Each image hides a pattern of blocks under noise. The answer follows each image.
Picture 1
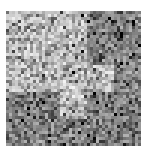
mirrored about the diagonal from the top left
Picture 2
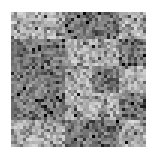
top and bottom mirror each other
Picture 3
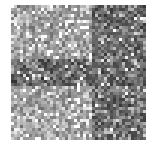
top and bottom mirror each other
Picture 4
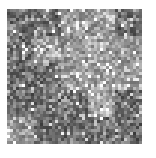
mirrored about the diagonal from the bottom left
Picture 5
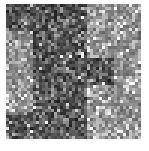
top and bottom mirror each other
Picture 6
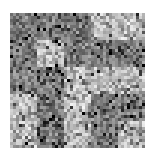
mirrored about the diagonal from the top left
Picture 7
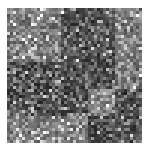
mirrored about the diagonal from the top left
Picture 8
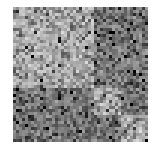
mirrored about the diagonal from the top left
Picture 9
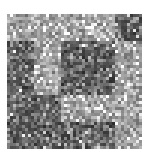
mirrored about the diagonal from the bottom left
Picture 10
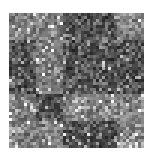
mirrored about the diagonal from the bottom left
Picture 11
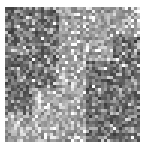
the same after a half turn
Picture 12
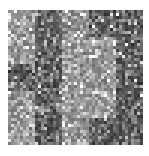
top and bottom mirror each other
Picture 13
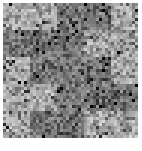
the same after a half turn
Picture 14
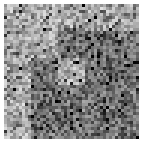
mirrored about the diagonal from the top left
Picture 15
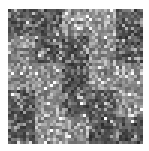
the same after a half turn
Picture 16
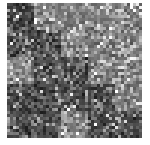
mirrored about the diagonal from the bottom left
